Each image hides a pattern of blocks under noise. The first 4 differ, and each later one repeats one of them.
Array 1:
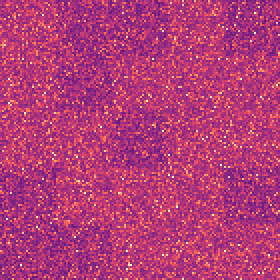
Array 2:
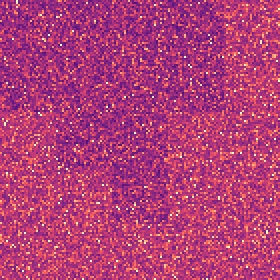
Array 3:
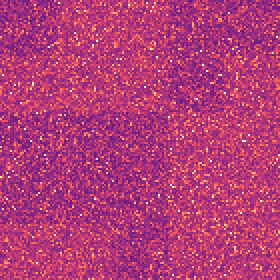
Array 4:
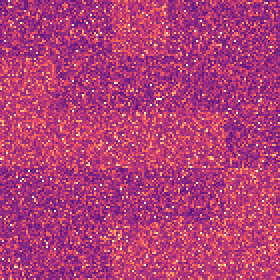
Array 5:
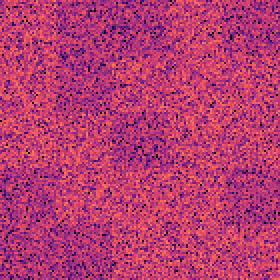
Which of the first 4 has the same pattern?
1
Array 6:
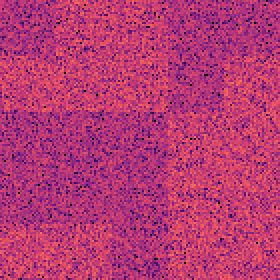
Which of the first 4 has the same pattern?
3
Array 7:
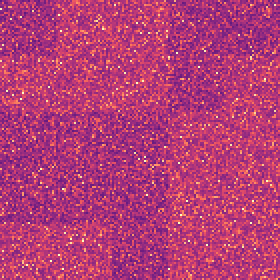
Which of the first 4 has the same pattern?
3
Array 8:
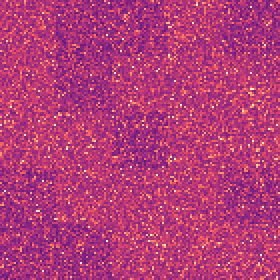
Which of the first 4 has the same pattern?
1
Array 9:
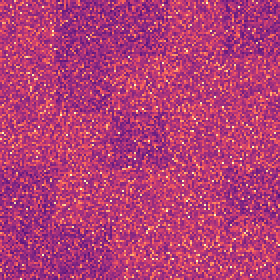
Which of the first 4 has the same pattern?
1
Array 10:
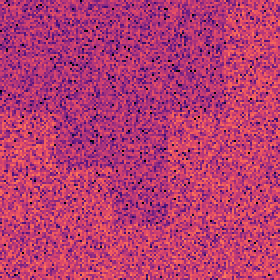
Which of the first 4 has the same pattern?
2
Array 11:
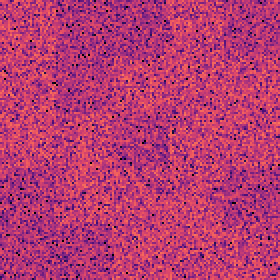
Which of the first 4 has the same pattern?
1
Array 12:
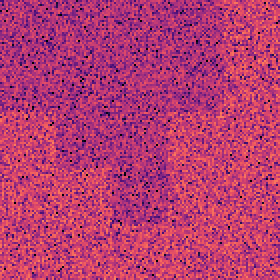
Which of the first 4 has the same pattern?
2
